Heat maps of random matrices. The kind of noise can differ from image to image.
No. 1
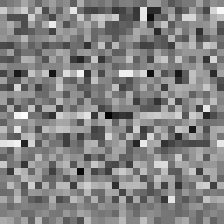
rows of uneven size
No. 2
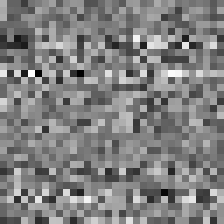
rows of uneven size
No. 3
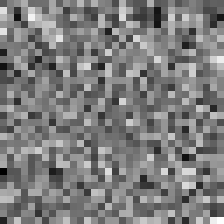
low rank plus noise
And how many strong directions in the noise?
two
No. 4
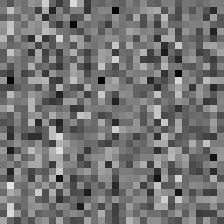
columns of uneven size
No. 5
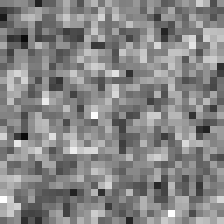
blotchy
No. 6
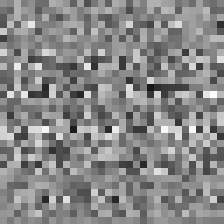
rows of uneven size
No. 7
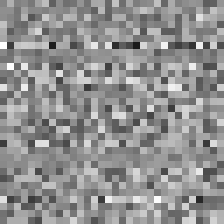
rows of uneven size
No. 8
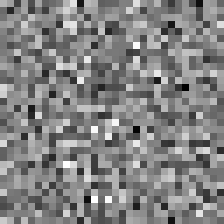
low rank plus noise
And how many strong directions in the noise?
one
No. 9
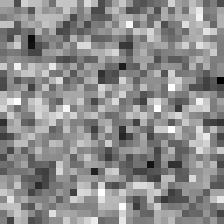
blotchy
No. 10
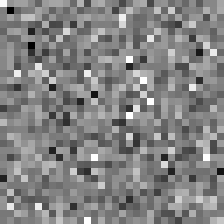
heavy tails
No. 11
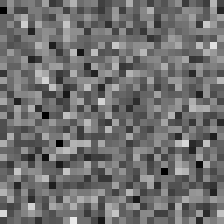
independent entries
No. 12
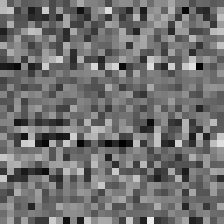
rows of uneven size
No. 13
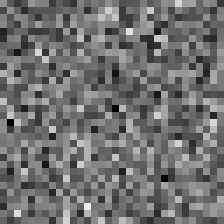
independent entries
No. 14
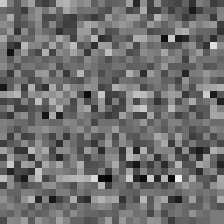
rows of uneven size
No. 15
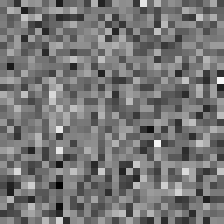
low rank plus noise
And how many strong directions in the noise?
two
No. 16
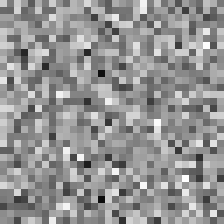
independent entries
